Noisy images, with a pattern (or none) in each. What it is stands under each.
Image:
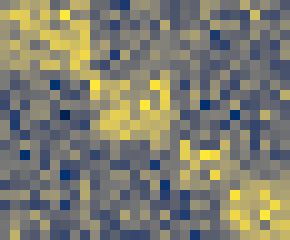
blocks along the diagonal
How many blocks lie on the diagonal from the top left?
4
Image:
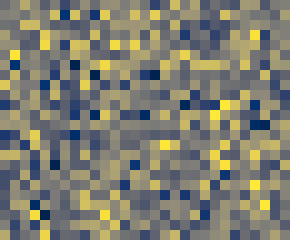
only noise
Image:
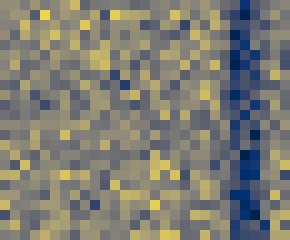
one band of columns
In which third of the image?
right
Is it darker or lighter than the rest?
darker
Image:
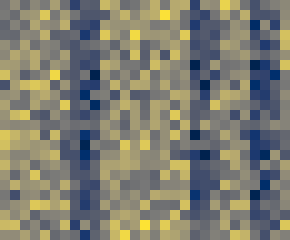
bands of columns
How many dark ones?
3
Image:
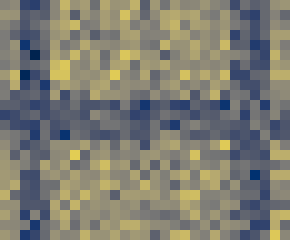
bands of rows crossing bands of columns
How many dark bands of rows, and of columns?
1 and 2
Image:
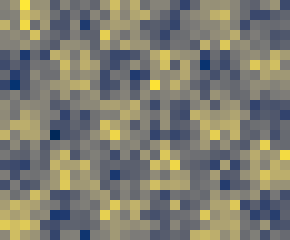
a checkerboard
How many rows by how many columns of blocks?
5 by 6
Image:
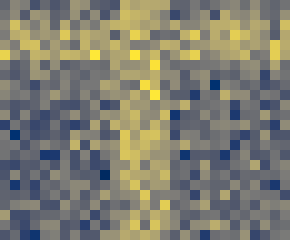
bands of rows crossing bands of columns
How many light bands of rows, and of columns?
1 and 1
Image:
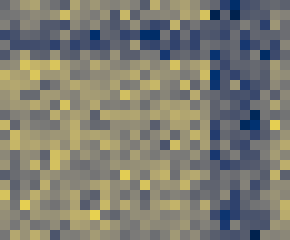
bands of rows crossing bands of columns
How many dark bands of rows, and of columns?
1 and 1
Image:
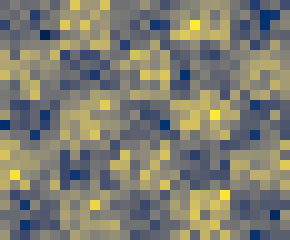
a checkerboard
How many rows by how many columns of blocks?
5 by 5
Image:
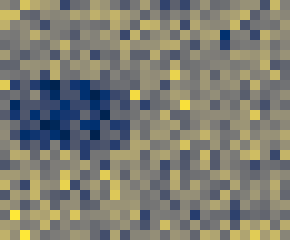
one block
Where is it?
middle left
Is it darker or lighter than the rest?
darker
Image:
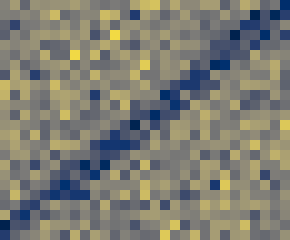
a diagonal band
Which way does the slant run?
bottom left to top right
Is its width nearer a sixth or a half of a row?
a sixth
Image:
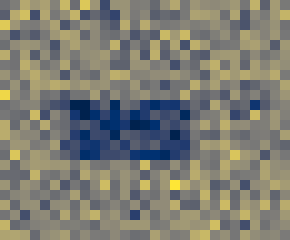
one block
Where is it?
centre
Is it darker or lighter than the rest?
darker
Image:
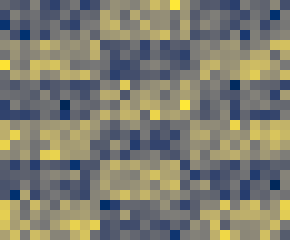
a checkerboard
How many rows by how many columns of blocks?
6 by 3
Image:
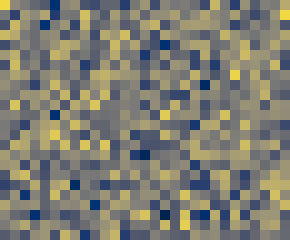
only noise
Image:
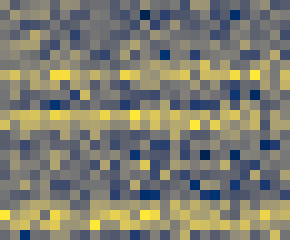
bands of rows
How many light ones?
3
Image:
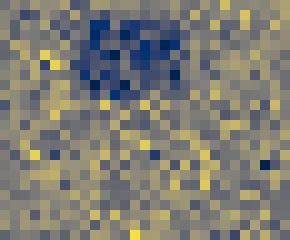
one block
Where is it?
top middle
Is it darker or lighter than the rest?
darker
